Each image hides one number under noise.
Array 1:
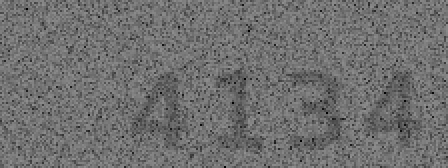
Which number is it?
4134
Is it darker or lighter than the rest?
darker
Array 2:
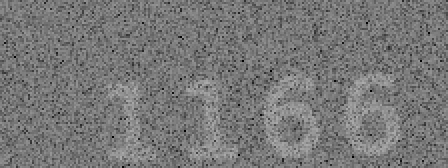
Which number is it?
1166
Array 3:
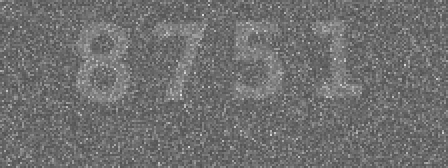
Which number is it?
8751
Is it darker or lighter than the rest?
lighter
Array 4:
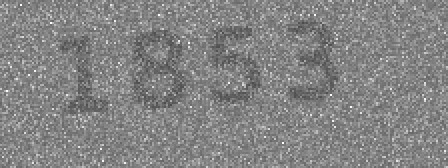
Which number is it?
1853
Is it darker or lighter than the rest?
darker
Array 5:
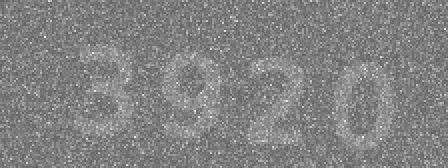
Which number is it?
3920
